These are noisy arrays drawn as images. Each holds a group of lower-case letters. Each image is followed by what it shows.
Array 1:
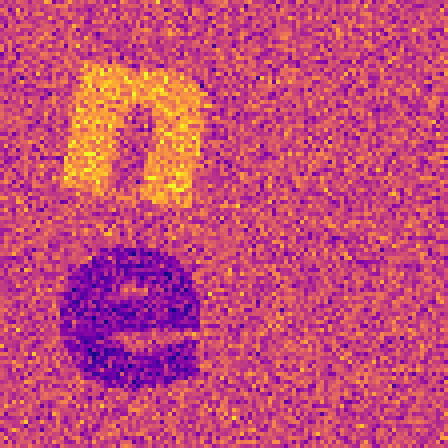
top left: light n; bottom left: dark e
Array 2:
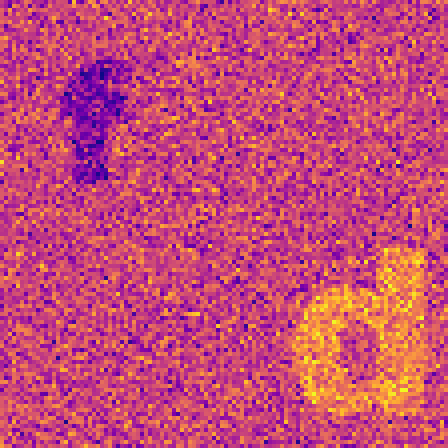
top left: dark f; bottom right: light d
